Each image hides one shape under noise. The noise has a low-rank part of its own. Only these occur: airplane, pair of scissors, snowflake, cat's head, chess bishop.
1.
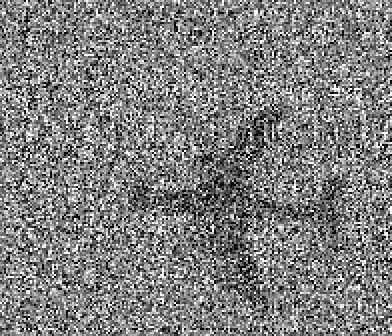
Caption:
dark airplane
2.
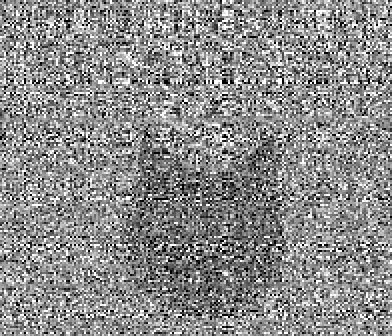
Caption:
dark cat's head
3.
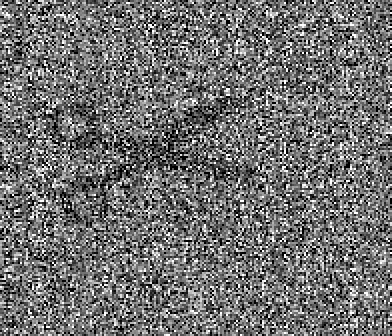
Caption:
dark pair of scissors
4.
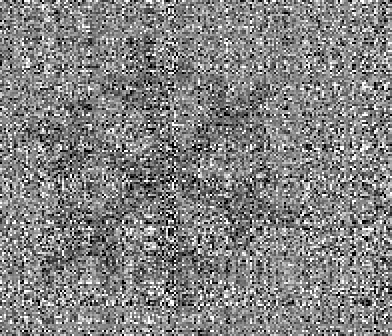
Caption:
dark snowflake
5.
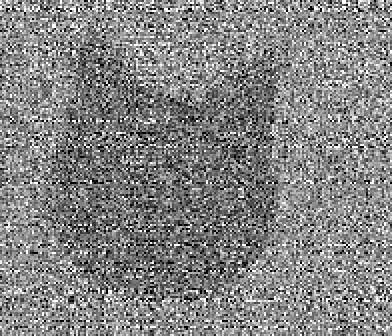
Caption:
dark cat's head
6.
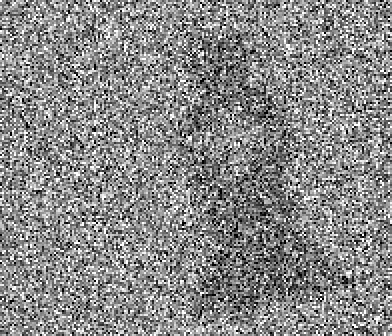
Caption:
dark chess bishop
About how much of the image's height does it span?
nearly all
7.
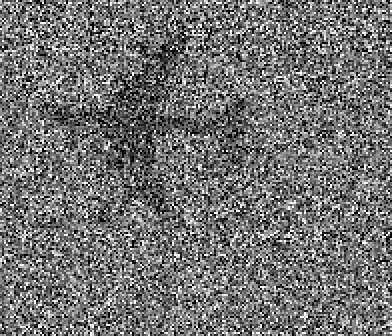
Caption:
dark airplane
